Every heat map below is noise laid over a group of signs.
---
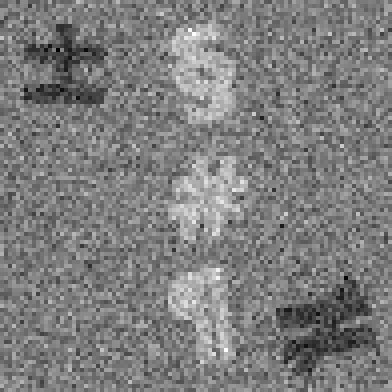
top left: dark plus-minus sign; top middle: light section sign; centre: light hash sign; bottom middle: light pilcrow; bottom right: dark not-equal sign
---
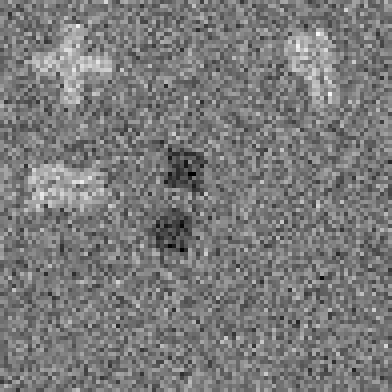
top left: light plus sign; top right: light pilcrow; middle left: light approximately sign; centre: dark colon
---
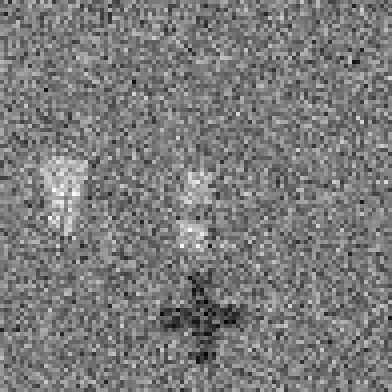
middle left: light pilcrow; centre: light colon; bottom middle: dark plus sign
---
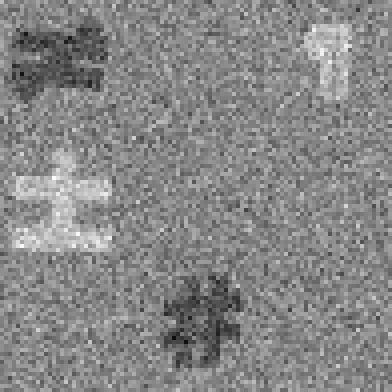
top left: dark not-equal sign; top right: light pilcrow; middle left: light plus-minus sign; bottom middle: dark hash sign
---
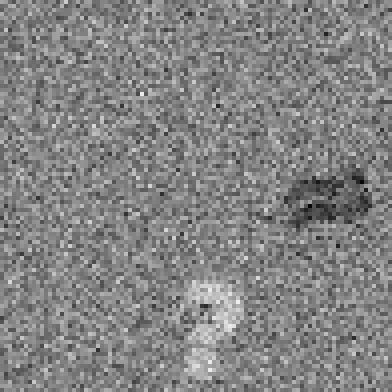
middle right: dark approximately sign; bottom middle: light question mark
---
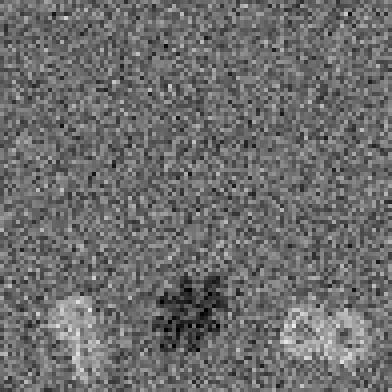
bottom left: light pilcrow; bottom middle: dark hash sign; bottom right: light infinity sign
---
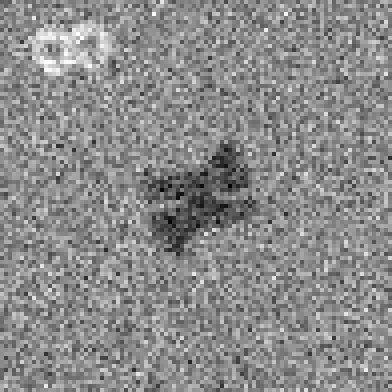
top left: light infinity sign; centre: dark not-equal sign
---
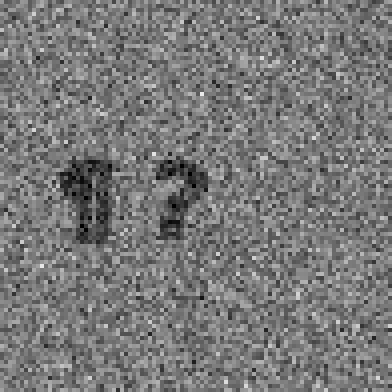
middle left: dark pilcrow; centre: dark question mark
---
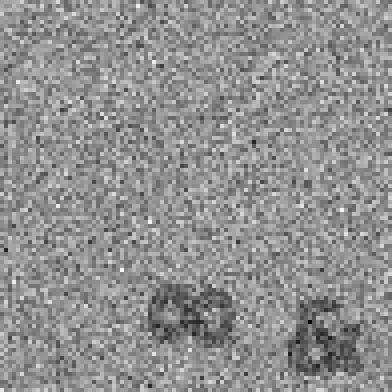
bottom middle: dark infinity sign; bottom right: dark ampersand
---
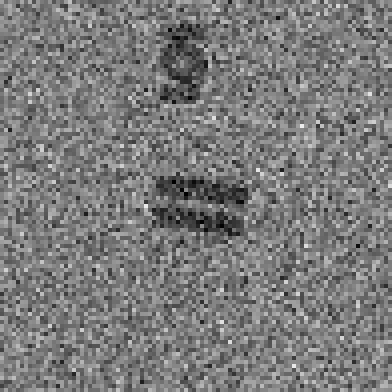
top middle: dark section sign; centre: dark equals sign
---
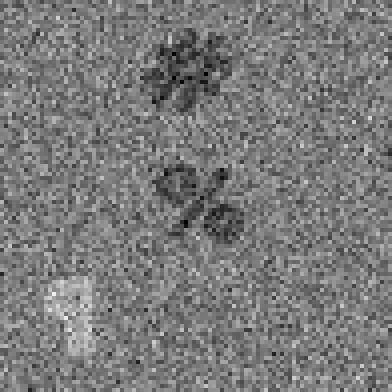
top middle: dark hash sign; centre: dark percent sign; bottom left: light pilcrow
